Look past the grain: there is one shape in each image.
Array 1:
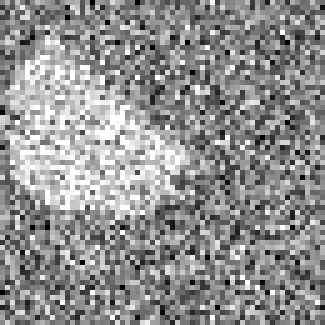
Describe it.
light cloud
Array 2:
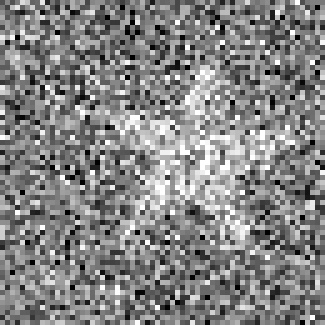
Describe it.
light star
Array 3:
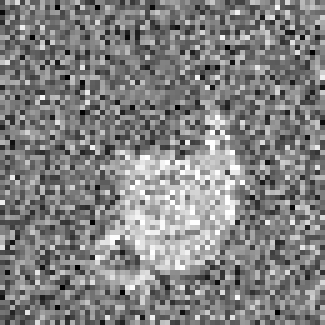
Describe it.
light teapot
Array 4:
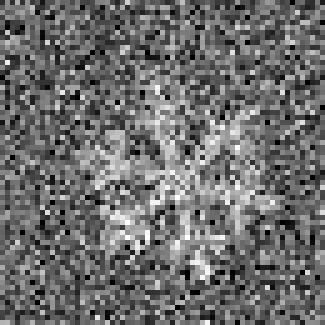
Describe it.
light snowflake
